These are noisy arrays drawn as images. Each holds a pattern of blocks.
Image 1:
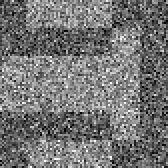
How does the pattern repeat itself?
top and bottom mirror each other
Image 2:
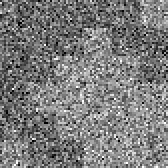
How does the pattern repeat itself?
mirrored about the diagonal from the top left
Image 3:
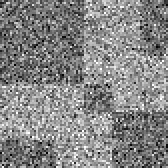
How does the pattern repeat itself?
mirrored about the diagonal from the top left
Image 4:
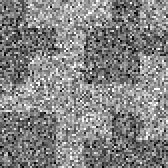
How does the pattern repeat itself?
mirrored about the diagonal from the bottom left
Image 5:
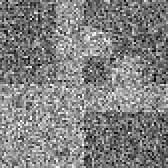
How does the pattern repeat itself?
mirrored about the diagonal from the bottom left
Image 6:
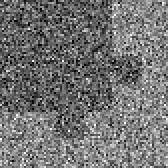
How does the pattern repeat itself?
mirrored about the diagonal from the top left
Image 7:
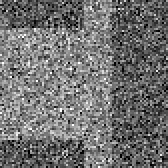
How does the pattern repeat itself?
top and bottom mirror each other
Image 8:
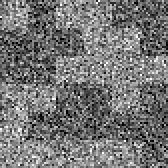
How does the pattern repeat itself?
no symmetry
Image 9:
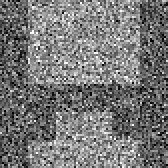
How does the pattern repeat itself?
left and right mirror each other
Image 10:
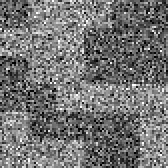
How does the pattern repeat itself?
no symmetry
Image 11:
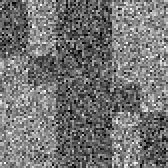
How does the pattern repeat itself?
the same after a half turn
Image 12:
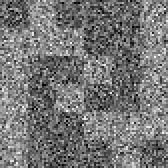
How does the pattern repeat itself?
the same after a half turn
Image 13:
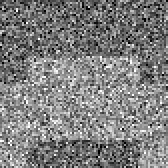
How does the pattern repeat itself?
left and right mirror each other
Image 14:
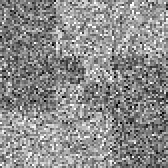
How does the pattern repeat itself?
the same after a half turn
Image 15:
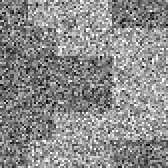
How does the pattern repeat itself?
top and bottom mirror each other
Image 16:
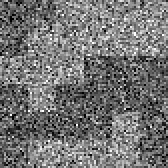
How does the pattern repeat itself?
no symmetry
